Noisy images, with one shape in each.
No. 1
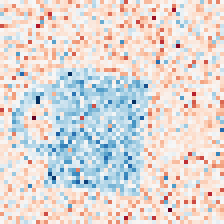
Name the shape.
cup
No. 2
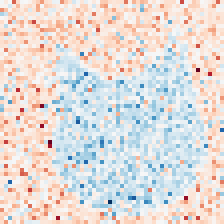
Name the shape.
cat's head
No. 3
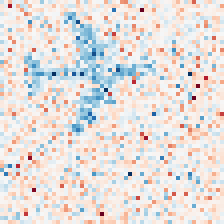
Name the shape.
airplane
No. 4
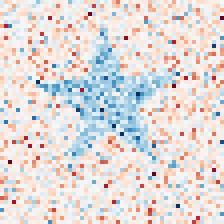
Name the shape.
star
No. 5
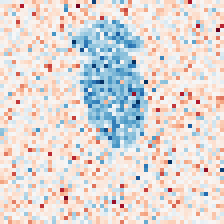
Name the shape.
footprint
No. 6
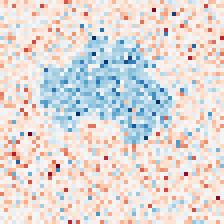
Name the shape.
car
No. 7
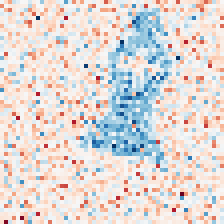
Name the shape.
chess bishop
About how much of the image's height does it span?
two thirds
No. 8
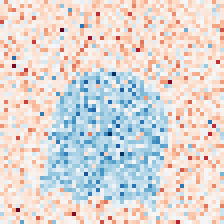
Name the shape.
ghost
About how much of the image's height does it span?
two thirds
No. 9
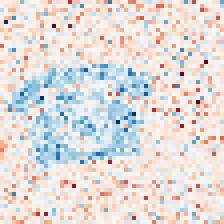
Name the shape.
telephone
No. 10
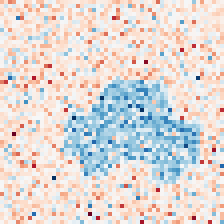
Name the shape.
car
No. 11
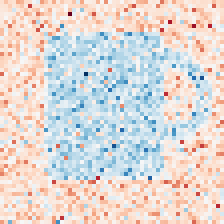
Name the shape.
cup
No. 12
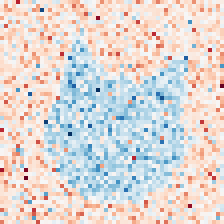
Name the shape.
cat's head
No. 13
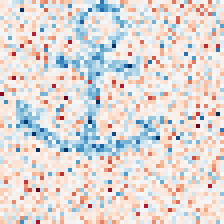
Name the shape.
anchor
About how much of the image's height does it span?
two thirds
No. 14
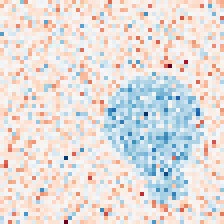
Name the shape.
light bulb
